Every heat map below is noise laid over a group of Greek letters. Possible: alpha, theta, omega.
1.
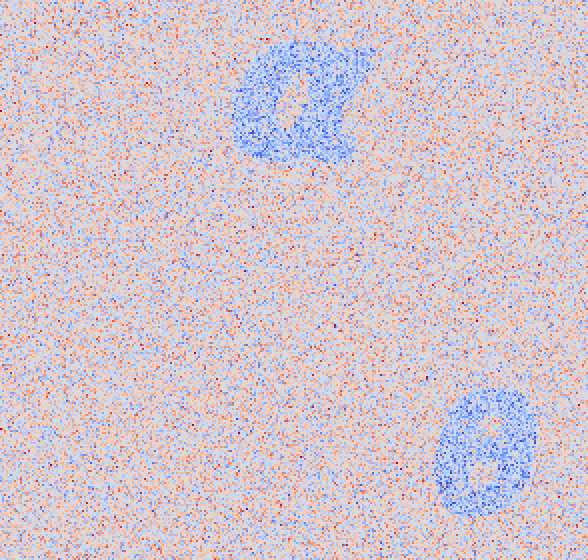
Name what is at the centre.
nothing
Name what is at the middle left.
nothing
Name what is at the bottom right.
theta
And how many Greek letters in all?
2
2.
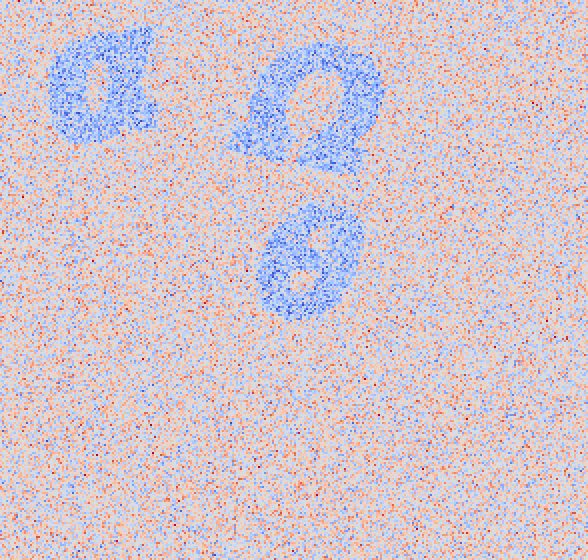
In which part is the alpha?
top left
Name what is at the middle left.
nothing
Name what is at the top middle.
omega
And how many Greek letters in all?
3
